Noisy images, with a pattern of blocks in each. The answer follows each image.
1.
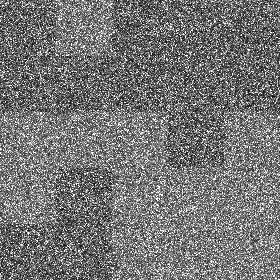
no symmetry
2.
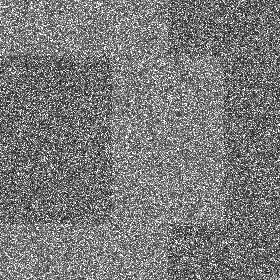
top and bottom mirror each other
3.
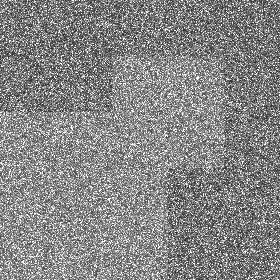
mirrored about the diagonal from the bottom left
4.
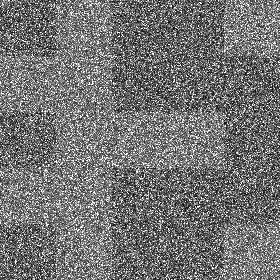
top and bottom mirror each other
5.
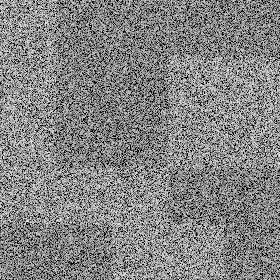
no symmetry
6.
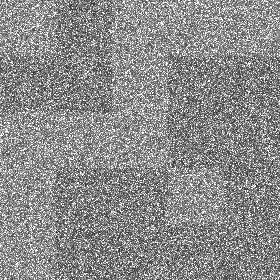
mirrored about the diagonal from the top left
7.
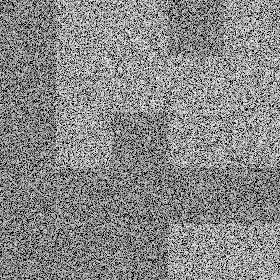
no symmetry
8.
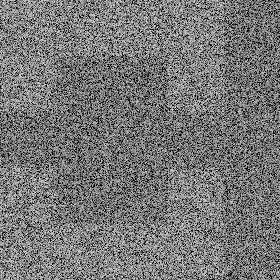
top and bottom mirror each other
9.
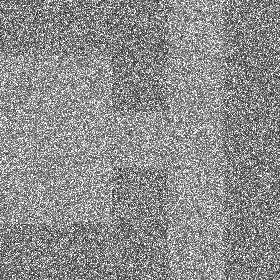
top and bottom mirror each other
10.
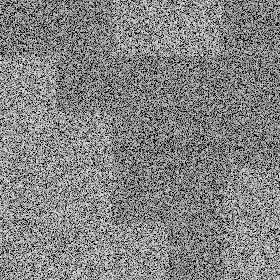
no symmetry
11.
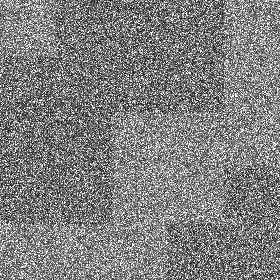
mirrored about the diagonal from the top left
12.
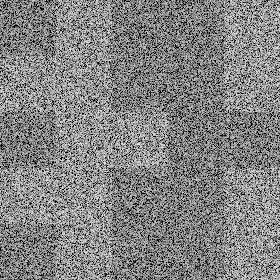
top and bottom mirror each other
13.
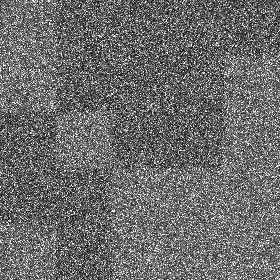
no symmetry
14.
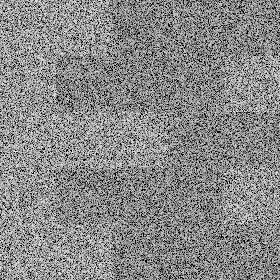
top and bottom mirror each other
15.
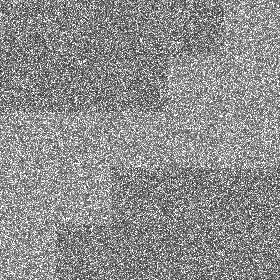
the same after a half turn
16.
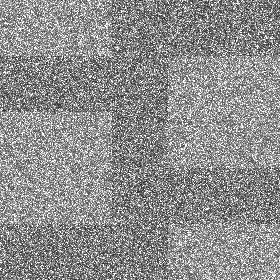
the same after a half turn
